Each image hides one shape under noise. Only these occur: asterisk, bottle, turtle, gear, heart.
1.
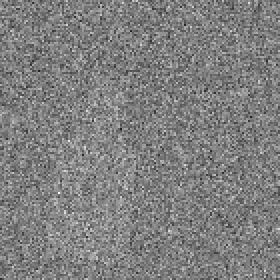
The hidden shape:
bottle
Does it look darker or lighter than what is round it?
lighter
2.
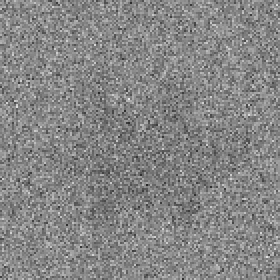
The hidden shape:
turtle
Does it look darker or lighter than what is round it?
darker
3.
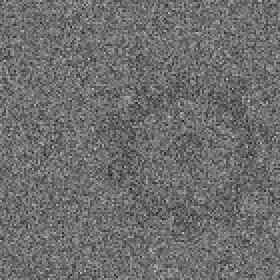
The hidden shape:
gear
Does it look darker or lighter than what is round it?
darker
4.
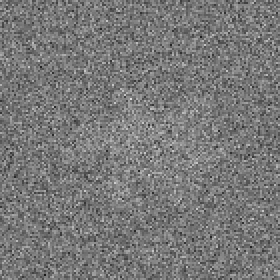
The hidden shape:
turtle
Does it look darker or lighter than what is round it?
lighter
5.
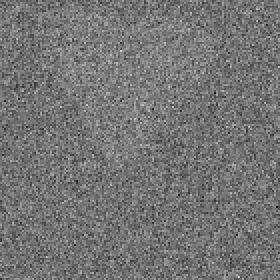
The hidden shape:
heart
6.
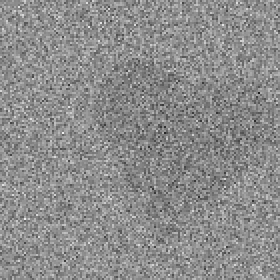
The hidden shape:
heart
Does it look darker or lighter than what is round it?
darker
